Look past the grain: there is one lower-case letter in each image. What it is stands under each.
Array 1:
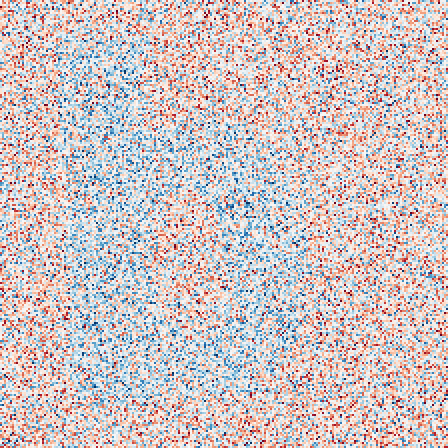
b
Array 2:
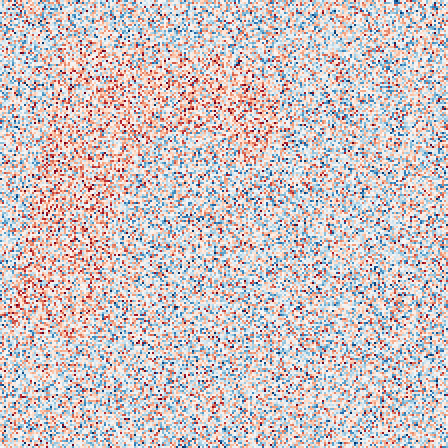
r
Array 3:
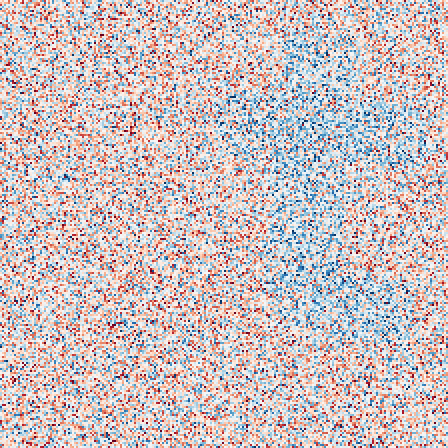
t
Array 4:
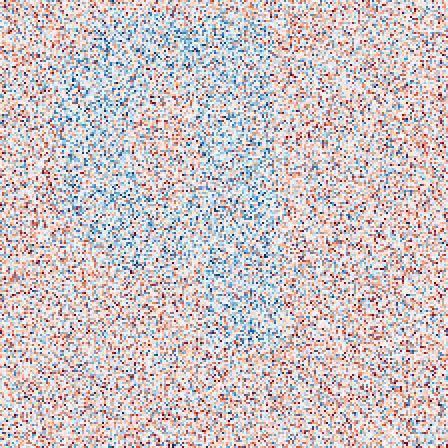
q
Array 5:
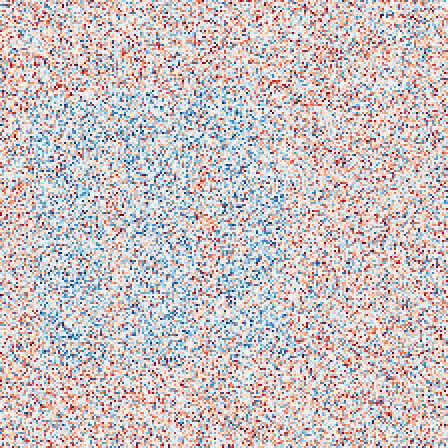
m
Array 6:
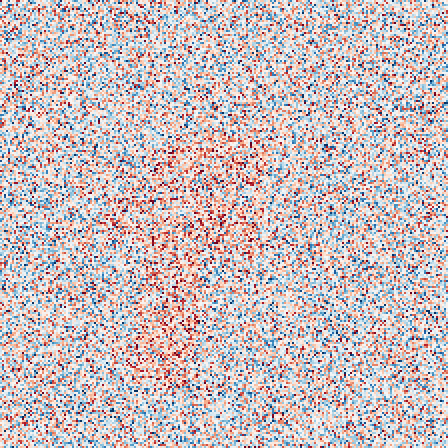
f
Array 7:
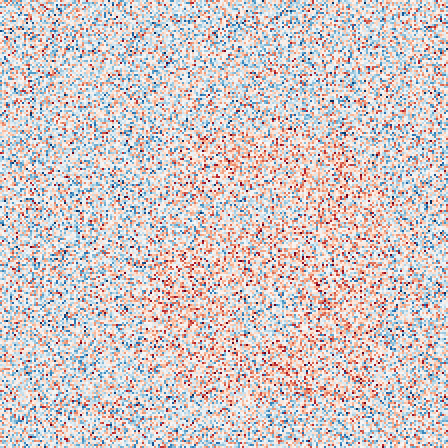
a
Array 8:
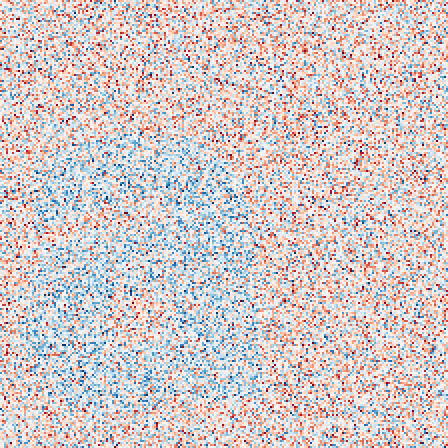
a
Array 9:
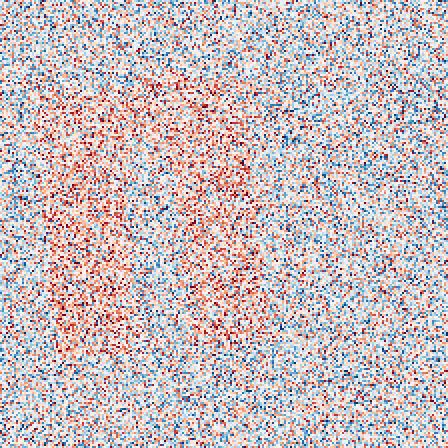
n
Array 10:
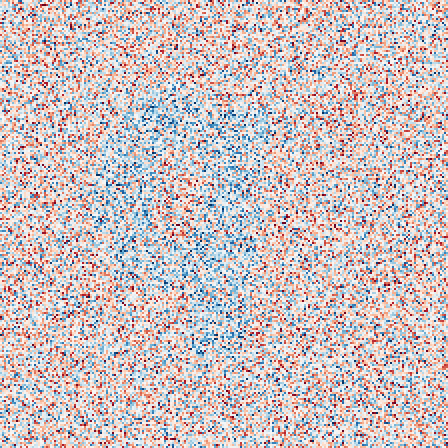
q
